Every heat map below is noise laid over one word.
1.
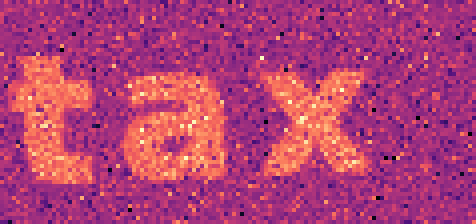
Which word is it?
tax
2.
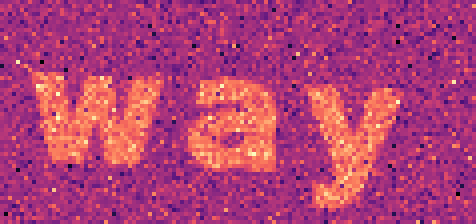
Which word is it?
way
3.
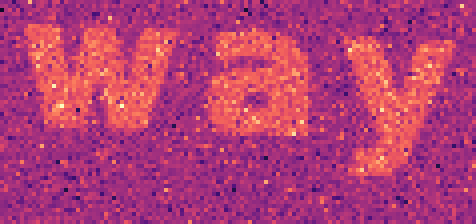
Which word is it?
way
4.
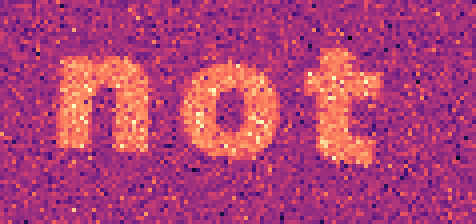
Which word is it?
not
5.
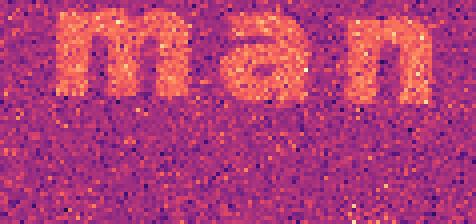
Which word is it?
man
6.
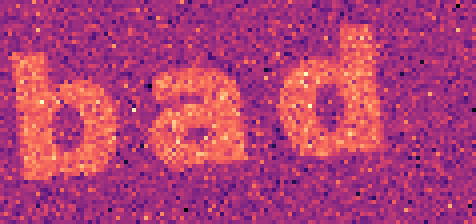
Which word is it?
bad
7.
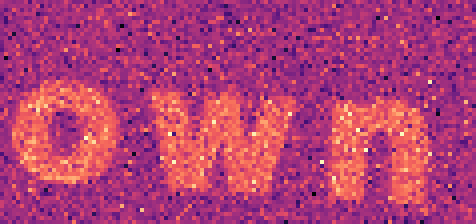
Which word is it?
own
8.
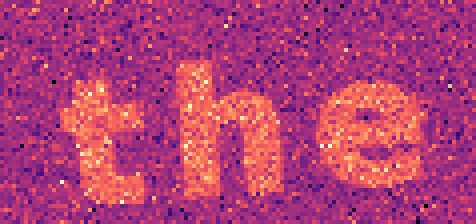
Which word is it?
the
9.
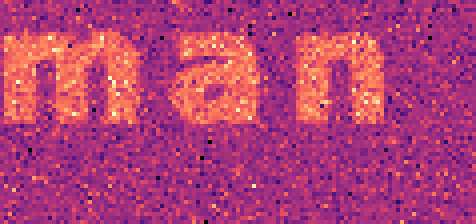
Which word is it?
man
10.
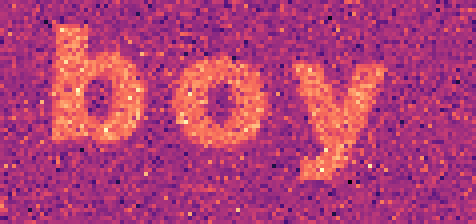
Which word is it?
boy
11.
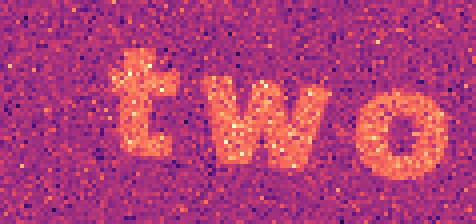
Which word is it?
two
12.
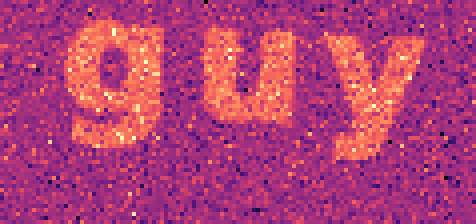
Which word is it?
guy
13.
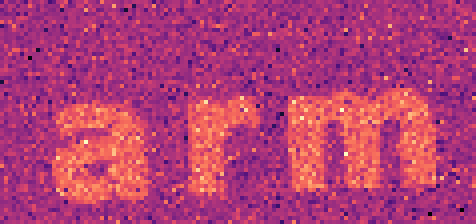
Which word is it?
arm
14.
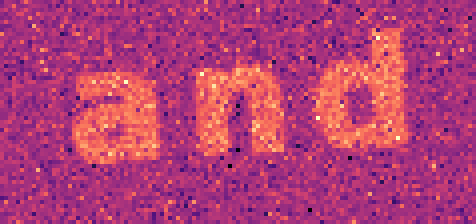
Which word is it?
and
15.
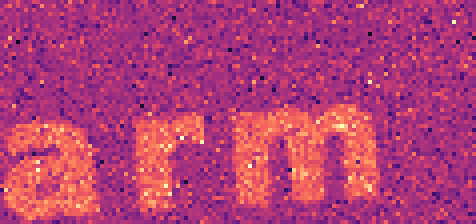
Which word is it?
arm
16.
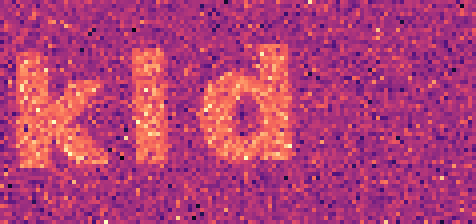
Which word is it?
kid
